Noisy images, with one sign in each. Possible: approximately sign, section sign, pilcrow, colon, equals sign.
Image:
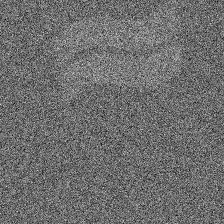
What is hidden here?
light approximately sign
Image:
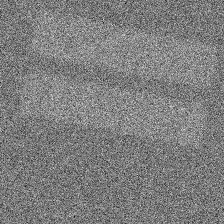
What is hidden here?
light equals sign
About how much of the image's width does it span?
nearly all
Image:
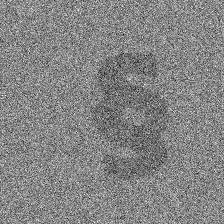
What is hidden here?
dark section sign
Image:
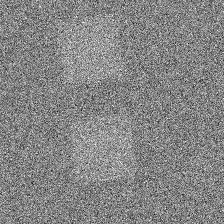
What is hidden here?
light colon
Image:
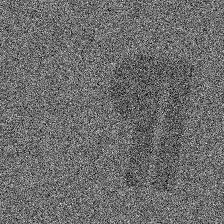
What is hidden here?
dark pilcrow
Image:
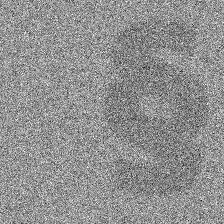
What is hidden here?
dark section sign
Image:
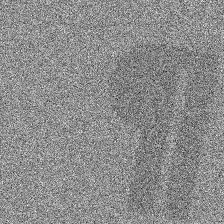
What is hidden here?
dark pilcrow
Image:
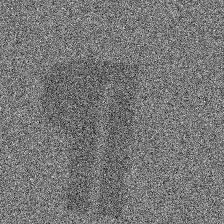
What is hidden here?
dark pilcrow
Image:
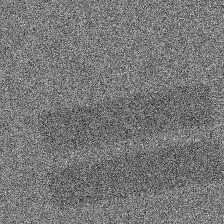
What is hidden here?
dark equals sign
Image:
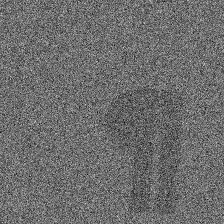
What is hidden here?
dark pilcrow
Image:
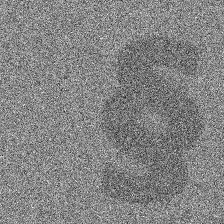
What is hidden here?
dark section sign
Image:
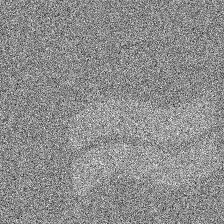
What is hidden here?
light approximately sign
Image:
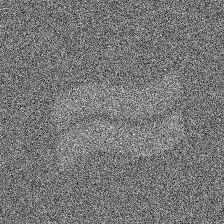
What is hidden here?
light approximately sign
